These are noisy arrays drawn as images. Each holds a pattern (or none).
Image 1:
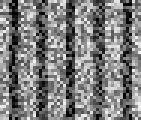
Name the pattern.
vertical stripes
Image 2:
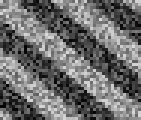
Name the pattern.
diagonal stripes
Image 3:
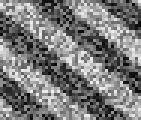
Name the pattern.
diagonal stripes
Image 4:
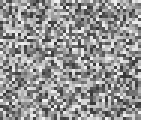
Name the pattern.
only noise
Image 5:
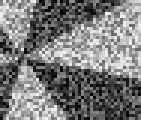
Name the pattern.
spokes from one point
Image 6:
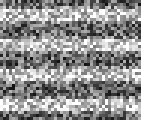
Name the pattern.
horizontal stripes
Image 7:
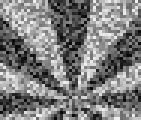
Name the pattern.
spokes from one point
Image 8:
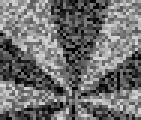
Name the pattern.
spokes from one point
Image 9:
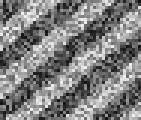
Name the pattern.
diagonal stripes
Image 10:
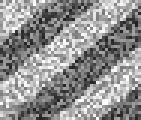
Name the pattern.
diagonal stripes
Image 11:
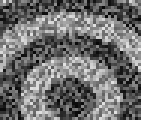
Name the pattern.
rings round one point
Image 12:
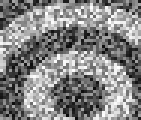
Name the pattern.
rings round one point
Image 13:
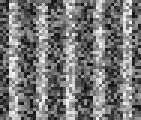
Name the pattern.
vertical stripes
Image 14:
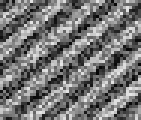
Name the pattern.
diagonal stripes
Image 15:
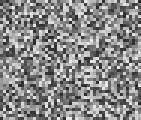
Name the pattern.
only noise
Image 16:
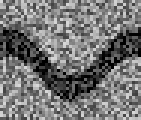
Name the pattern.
a wavy band
